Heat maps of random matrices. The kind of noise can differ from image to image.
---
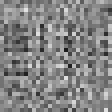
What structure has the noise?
low rank plus noise
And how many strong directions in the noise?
two
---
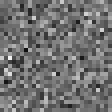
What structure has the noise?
independent entries
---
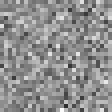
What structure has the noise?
independent entries
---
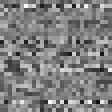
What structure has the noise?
rows of uneven size
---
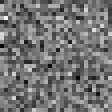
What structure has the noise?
independent entries
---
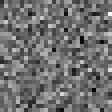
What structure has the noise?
independent entries
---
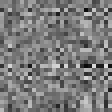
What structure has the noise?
low rank plus noise
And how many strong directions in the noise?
one
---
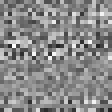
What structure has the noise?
rows of uneven size
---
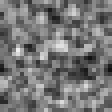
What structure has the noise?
blotchy
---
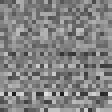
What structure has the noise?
rows of uneven size
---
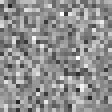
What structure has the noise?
independent entries
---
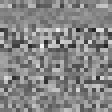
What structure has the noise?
rows of uneven size
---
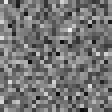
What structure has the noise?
independent entries
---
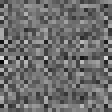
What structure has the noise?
low rank plus noise
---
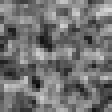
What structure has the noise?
blotchy
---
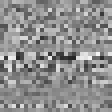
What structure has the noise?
rows of uneven size
